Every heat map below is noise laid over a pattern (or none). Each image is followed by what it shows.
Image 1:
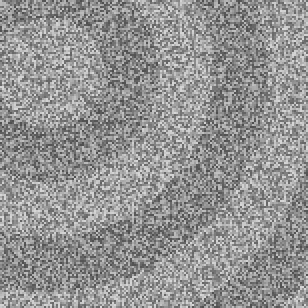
rings round one point
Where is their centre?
top left
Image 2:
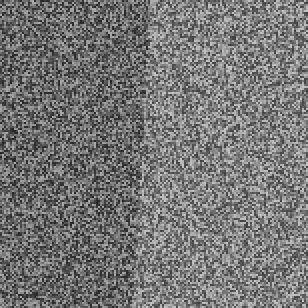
a sharp edge
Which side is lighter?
right
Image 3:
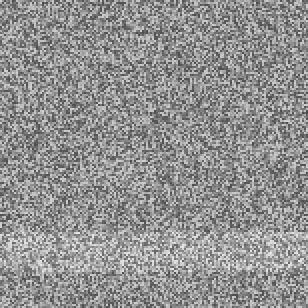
one horizontal stripe
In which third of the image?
bottom
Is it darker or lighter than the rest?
lighter
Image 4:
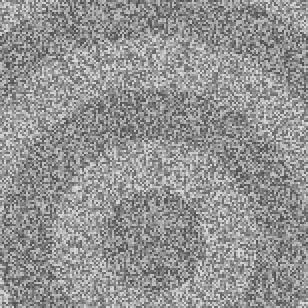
rings round one point
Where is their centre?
bottom middle
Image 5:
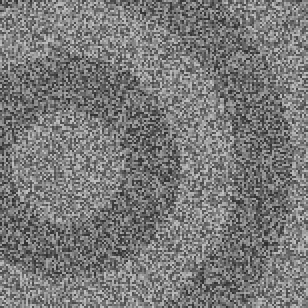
rings round one point
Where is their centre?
middle left
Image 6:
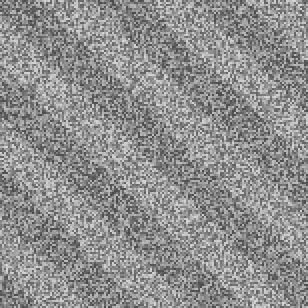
diagonal stripes
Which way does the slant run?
top left to bottom right
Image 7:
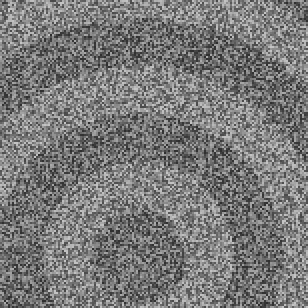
rings round one point
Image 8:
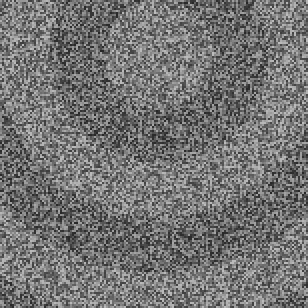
rings round one point
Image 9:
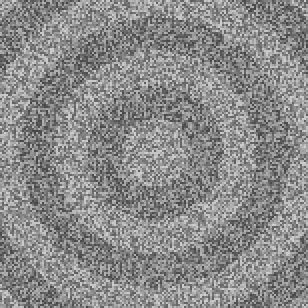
rings round one point
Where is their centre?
centre
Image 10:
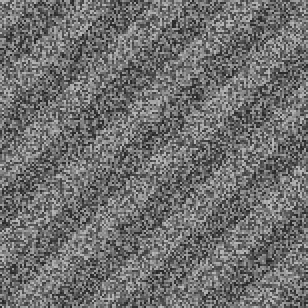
diagonal stripes
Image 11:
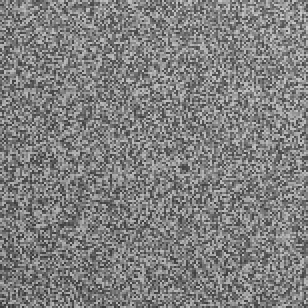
a smooth slope
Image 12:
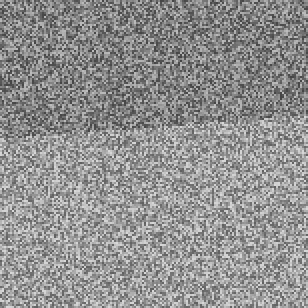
a sharp edge
